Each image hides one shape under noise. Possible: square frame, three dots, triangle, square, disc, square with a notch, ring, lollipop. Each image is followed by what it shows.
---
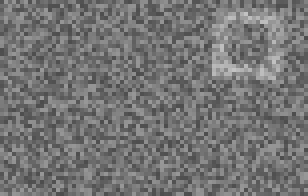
square frame
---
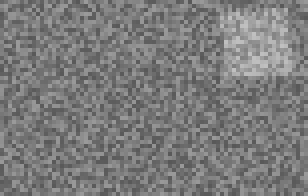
square
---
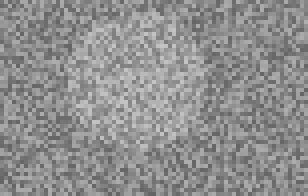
disc
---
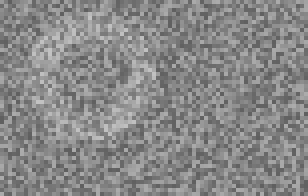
ring
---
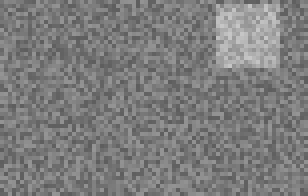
square
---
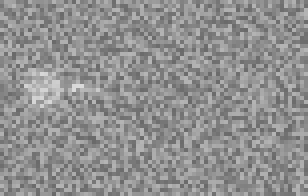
lollipop
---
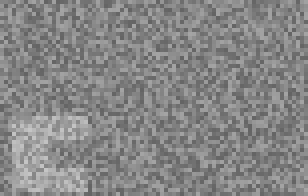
square with a notch
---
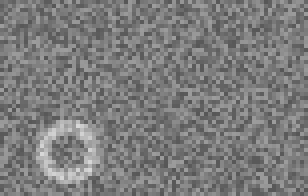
ring
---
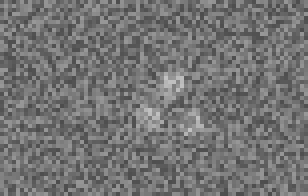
three dots
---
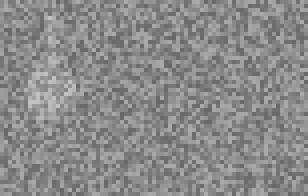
lollipop
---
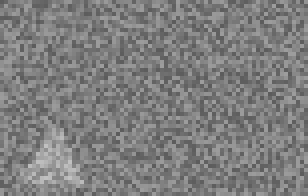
triangle
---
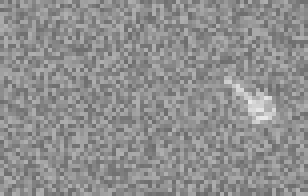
lollipop
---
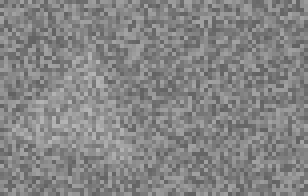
triangle
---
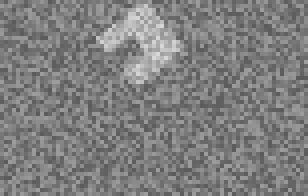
square with a notch
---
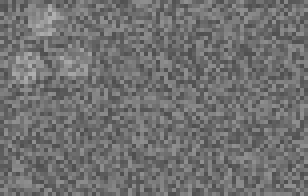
three dots
